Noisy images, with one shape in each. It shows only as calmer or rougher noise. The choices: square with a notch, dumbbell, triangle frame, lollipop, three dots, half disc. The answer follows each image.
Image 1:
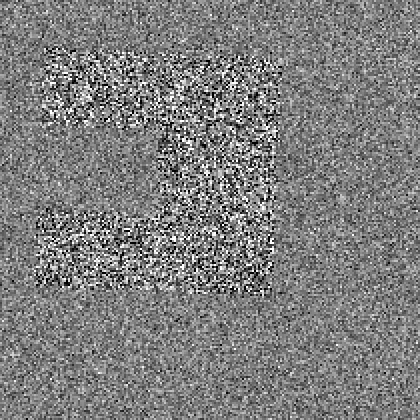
square with a notch
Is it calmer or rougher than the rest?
rougher
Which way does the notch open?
left
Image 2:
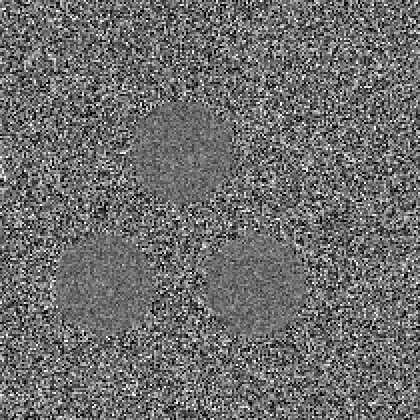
three dots
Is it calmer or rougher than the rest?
calmer
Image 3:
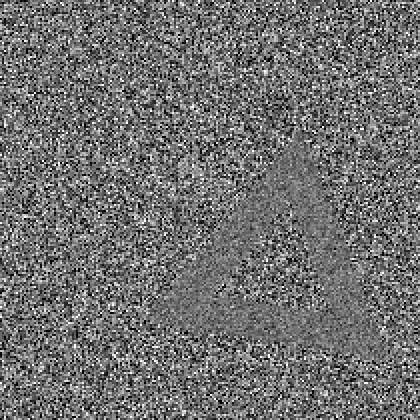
triangle frame
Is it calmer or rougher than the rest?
calmer
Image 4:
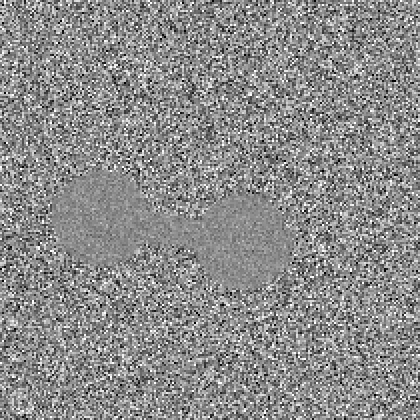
dumbbell
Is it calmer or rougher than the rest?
calmer
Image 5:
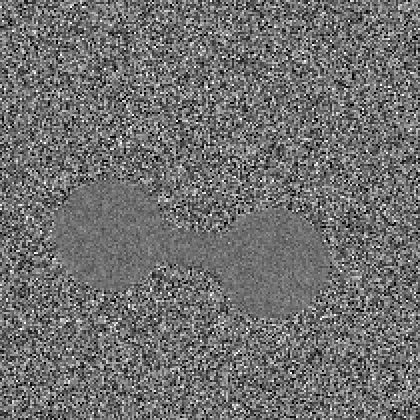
dumbbell
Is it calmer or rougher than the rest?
calmer
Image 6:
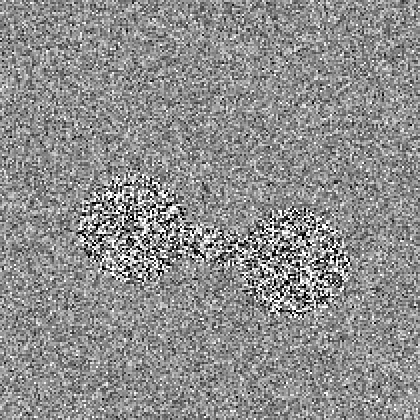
dumbbell
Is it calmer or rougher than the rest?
rougher
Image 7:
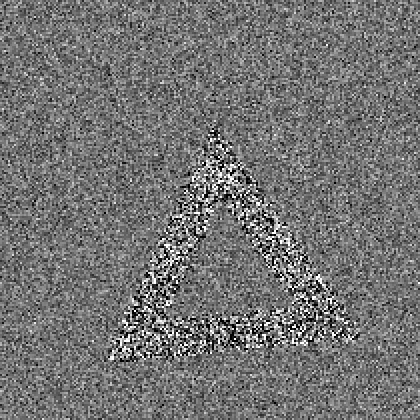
triangle frame
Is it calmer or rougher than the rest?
rougher
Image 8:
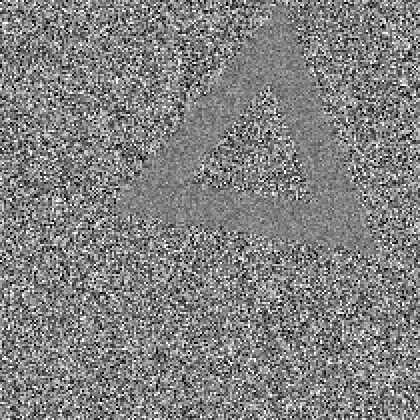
triangle frame
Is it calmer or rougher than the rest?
calmer
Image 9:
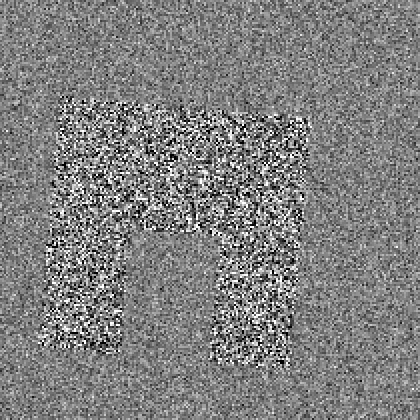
square with a notch
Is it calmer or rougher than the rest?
rougher
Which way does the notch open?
down
